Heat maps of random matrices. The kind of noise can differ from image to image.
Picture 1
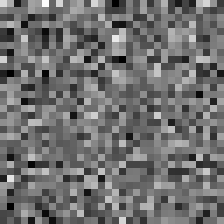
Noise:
low rank plus noise
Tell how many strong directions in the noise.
two
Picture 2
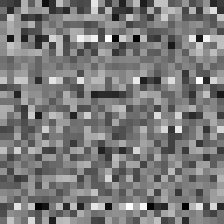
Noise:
rows of uneven size
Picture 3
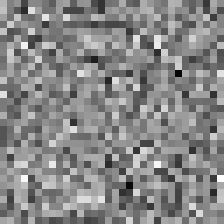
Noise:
low rank plus noise
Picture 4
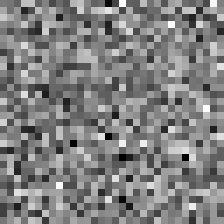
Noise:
independent entries
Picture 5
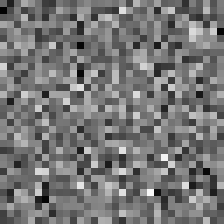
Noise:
low rank plus noise
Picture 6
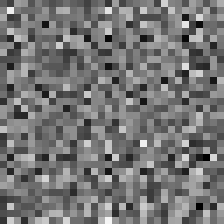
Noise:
low rank plus noise
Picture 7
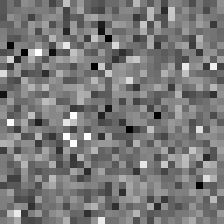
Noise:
heavy tails
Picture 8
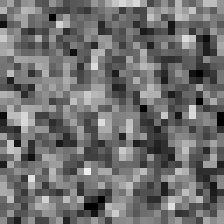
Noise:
blotchy
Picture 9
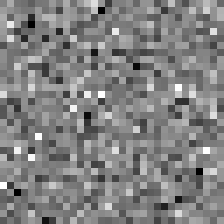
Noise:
heavy tails
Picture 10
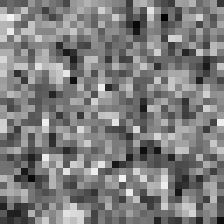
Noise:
blotchy
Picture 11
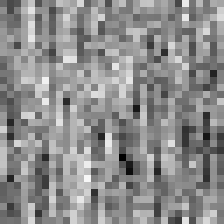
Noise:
streaked along the columns
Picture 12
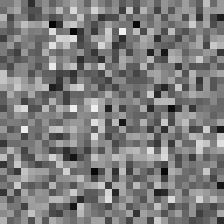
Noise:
low rank plus noise
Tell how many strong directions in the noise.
three or four
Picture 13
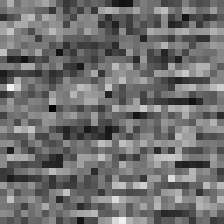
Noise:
streaked along the rows
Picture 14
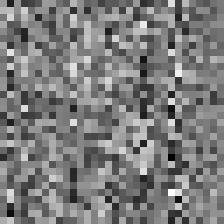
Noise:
columns of uneven size
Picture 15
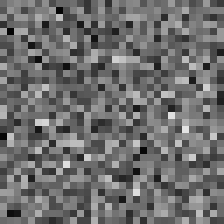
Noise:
independent entries
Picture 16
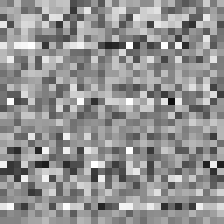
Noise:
rows of uneven size
